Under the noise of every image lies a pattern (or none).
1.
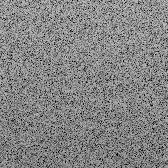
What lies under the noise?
a smooth slope
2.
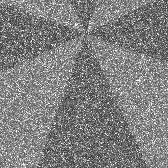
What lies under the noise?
spokes from one point
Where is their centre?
top middle
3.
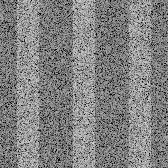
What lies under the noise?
vertical stripes
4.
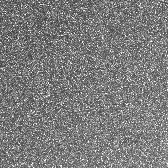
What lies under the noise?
a smooth slope
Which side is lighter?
bottom right
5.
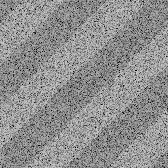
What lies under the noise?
diagonal stripes
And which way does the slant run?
bottom left to top right
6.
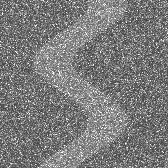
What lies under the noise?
a wavy band
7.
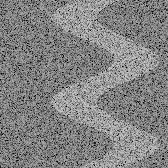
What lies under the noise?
a wavy band
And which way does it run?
top to bottom
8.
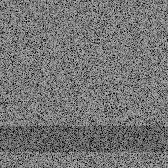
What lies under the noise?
one horizontal stripe
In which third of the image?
bottom
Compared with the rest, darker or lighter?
darker
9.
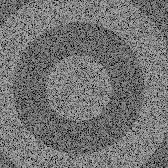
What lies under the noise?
rings round one point
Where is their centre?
centre
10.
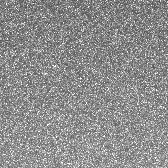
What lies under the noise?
a smooth slope
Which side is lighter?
bottom
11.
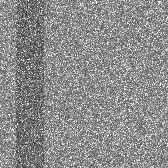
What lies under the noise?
one vertical stripe
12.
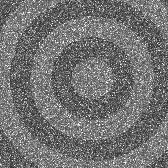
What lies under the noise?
rings round one point
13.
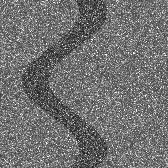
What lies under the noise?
a wavy band
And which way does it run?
top to bottom
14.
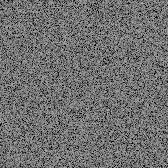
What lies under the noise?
only noise
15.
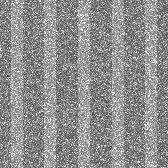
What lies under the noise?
vertical stripes
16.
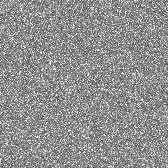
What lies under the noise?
only noise
